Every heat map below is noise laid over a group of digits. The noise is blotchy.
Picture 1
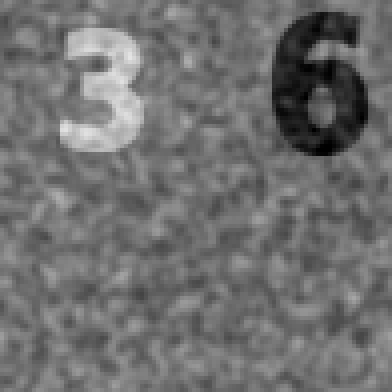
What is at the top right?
6
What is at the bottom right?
nothing
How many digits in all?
2
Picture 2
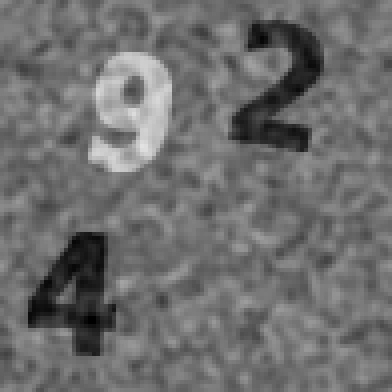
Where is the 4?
bottom left
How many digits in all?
3
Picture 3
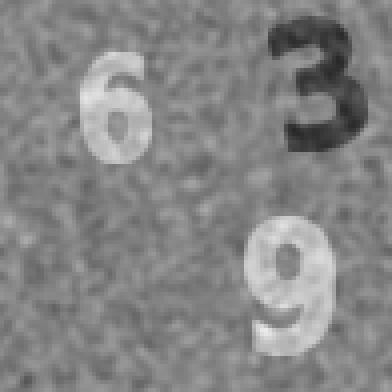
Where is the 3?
top right
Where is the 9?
bottom right
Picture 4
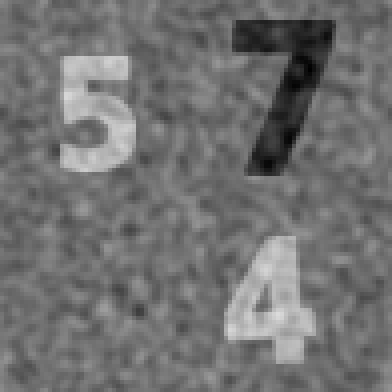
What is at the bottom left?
nothing
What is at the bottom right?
4
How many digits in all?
3
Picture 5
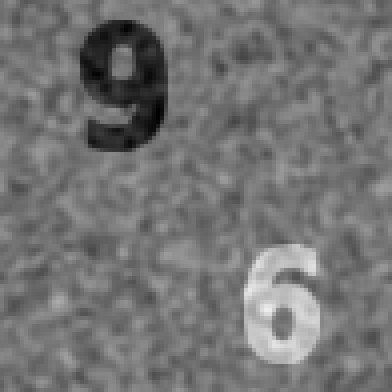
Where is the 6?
bottom right
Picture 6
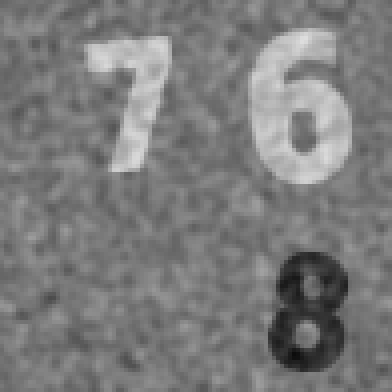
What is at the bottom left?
nothing
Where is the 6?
top right
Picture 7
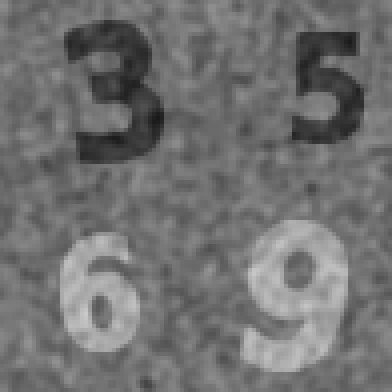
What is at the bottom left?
6
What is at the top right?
5
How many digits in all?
4
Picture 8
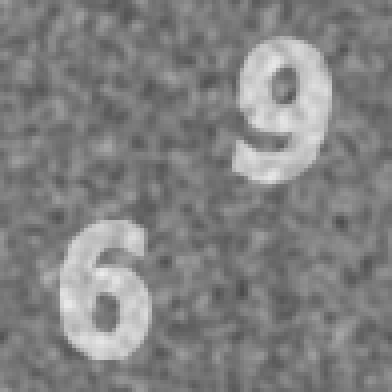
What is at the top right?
9
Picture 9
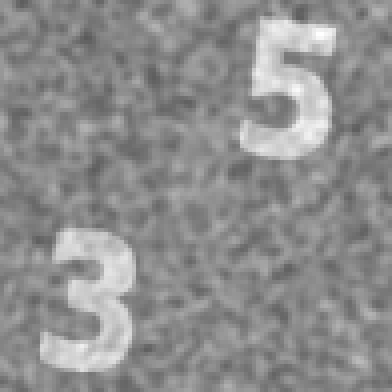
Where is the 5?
top right
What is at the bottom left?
3
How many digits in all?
2
